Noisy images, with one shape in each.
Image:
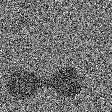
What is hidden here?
dark dumbbell
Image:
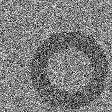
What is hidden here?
dark ring
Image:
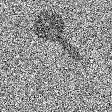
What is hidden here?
dark lollipop
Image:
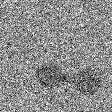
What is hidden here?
dark dumbbell
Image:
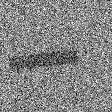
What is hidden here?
dark bar
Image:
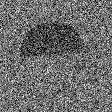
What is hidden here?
dark half disc
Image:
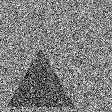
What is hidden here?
dark triangle
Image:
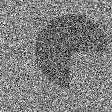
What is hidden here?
dark disc with a wedge cut out
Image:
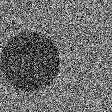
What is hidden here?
dark disc
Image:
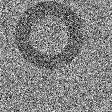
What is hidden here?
dark ring
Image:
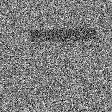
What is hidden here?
dark bar
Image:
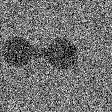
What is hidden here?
dark dumbbell
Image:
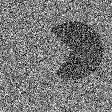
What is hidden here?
dark disc with a wedge cut out
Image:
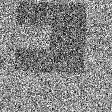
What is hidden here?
dark square with a notch
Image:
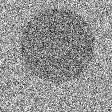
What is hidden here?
dark disc
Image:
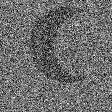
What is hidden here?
dark crescent
